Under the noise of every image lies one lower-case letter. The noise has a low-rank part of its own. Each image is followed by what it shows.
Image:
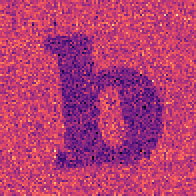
b
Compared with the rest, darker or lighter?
darker
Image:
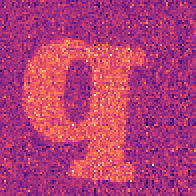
q
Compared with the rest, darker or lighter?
lighter
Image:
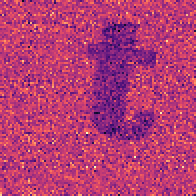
t
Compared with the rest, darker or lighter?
darker
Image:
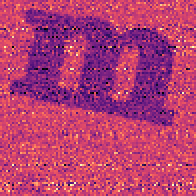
m
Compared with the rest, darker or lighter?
darker
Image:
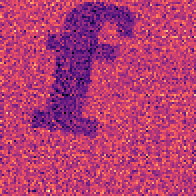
f
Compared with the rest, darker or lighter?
darker
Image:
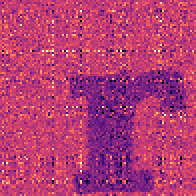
r
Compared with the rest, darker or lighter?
darker
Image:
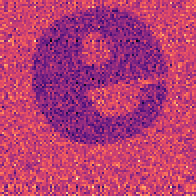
e
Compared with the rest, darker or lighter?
darker
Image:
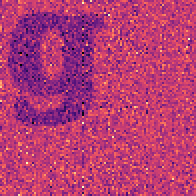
g
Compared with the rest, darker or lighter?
darker
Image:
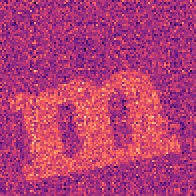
m
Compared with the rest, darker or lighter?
lighter
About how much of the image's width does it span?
nearly all
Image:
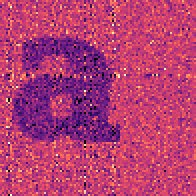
a
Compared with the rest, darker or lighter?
darker
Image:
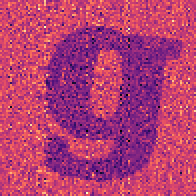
g
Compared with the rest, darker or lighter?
darker
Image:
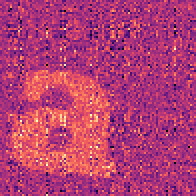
a
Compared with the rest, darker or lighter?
lighter
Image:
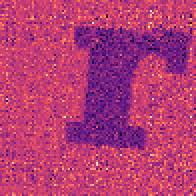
r
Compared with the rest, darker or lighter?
darker
